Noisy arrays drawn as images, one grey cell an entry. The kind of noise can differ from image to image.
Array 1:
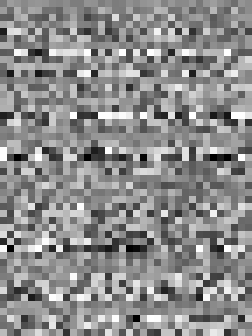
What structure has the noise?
rows of uneven size
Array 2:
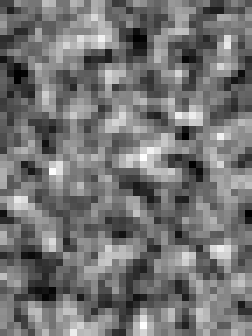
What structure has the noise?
blotchy
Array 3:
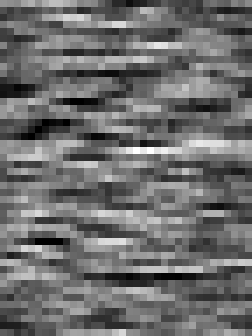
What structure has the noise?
streaked along the rows
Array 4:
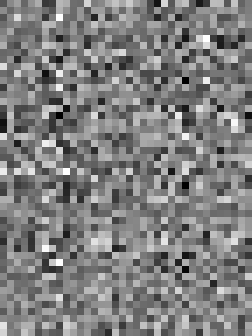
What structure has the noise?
low rank plus noise
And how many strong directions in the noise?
three or four
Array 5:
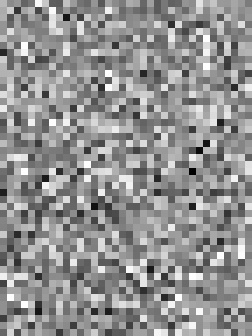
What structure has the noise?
independent entries
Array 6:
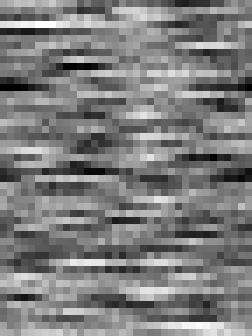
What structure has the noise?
streaked along the rows
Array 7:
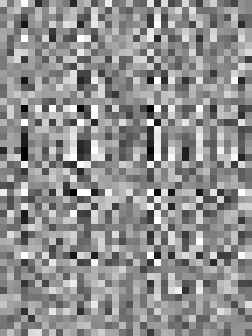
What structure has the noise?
low rank plus noise
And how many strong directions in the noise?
one
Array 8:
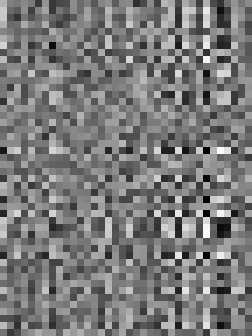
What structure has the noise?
low rank plus noise
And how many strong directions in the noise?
one
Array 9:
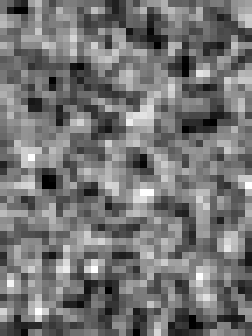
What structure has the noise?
blotchy
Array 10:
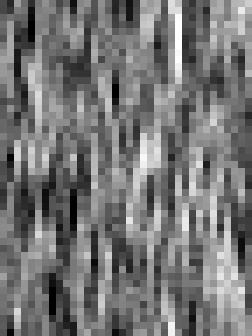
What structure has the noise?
streaked along the columns
